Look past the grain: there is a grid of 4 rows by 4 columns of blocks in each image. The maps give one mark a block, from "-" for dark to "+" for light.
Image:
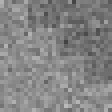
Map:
+ - - -
+ + - -
+ + + -
+ + + +
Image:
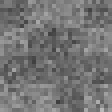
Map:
- + + -
+ - - +
- - - -
+ + - +
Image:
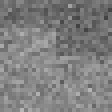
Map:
- - - -
+ + - -
+ + + +
+ + + +
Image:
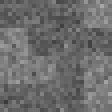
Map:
- - - +
+ - - -
+ + - +
- - - +
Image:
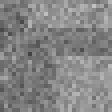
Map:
- + + +
- - - -
- - + +
- - + +
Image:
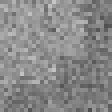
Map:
+ + + -
+ + + -
+ + - -
- - - -
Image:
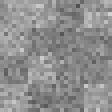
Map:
+ + - +
+ - - -
- + - -
+ - - +
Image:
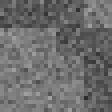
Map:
- - - +
+ + - -
+ + + -
+ + + -
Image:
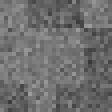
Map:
+ - - +
+ + + -
+ + + -
- + - -
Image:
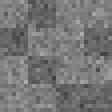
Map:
+ - + +
- + + -
+ - + +
+ + - -
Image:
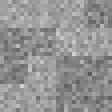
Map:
+ + + -
- - + +
- + - -
+ + - -
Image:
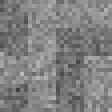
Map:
- + + +
- + - -
+ + - +
- + - +
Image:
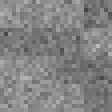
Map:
+ + + -
- - - +
+ + - -
+ + + -
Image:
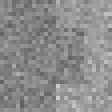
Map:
- - + +
- - - +
- - - +
- - + +
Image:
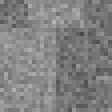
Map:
- + + -
+ + - -
+ + - -
+ + - -
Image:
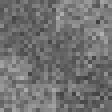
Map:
- - + +
- - - +
+ - - -
+ + - -
